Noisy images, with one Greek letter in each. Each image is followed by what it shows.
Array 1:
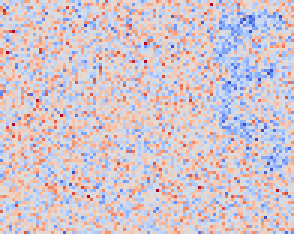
xi
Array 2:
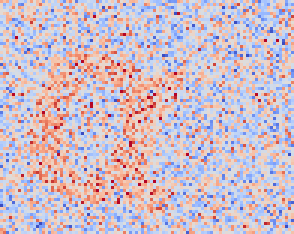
alpha
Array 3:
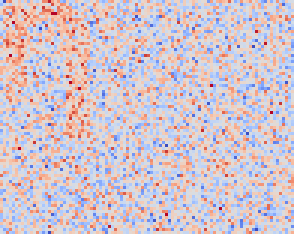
eta
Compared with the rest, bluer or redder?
redder
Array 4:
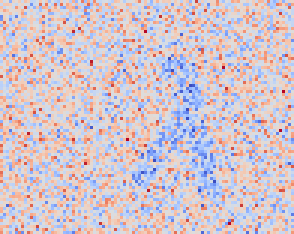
lambda
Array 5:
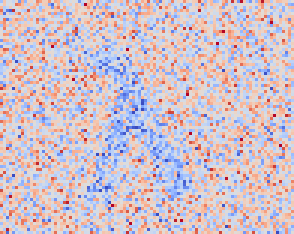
lambda
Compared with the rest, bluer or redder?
bluer
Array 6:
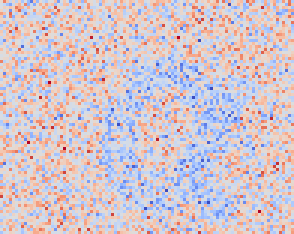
alpha
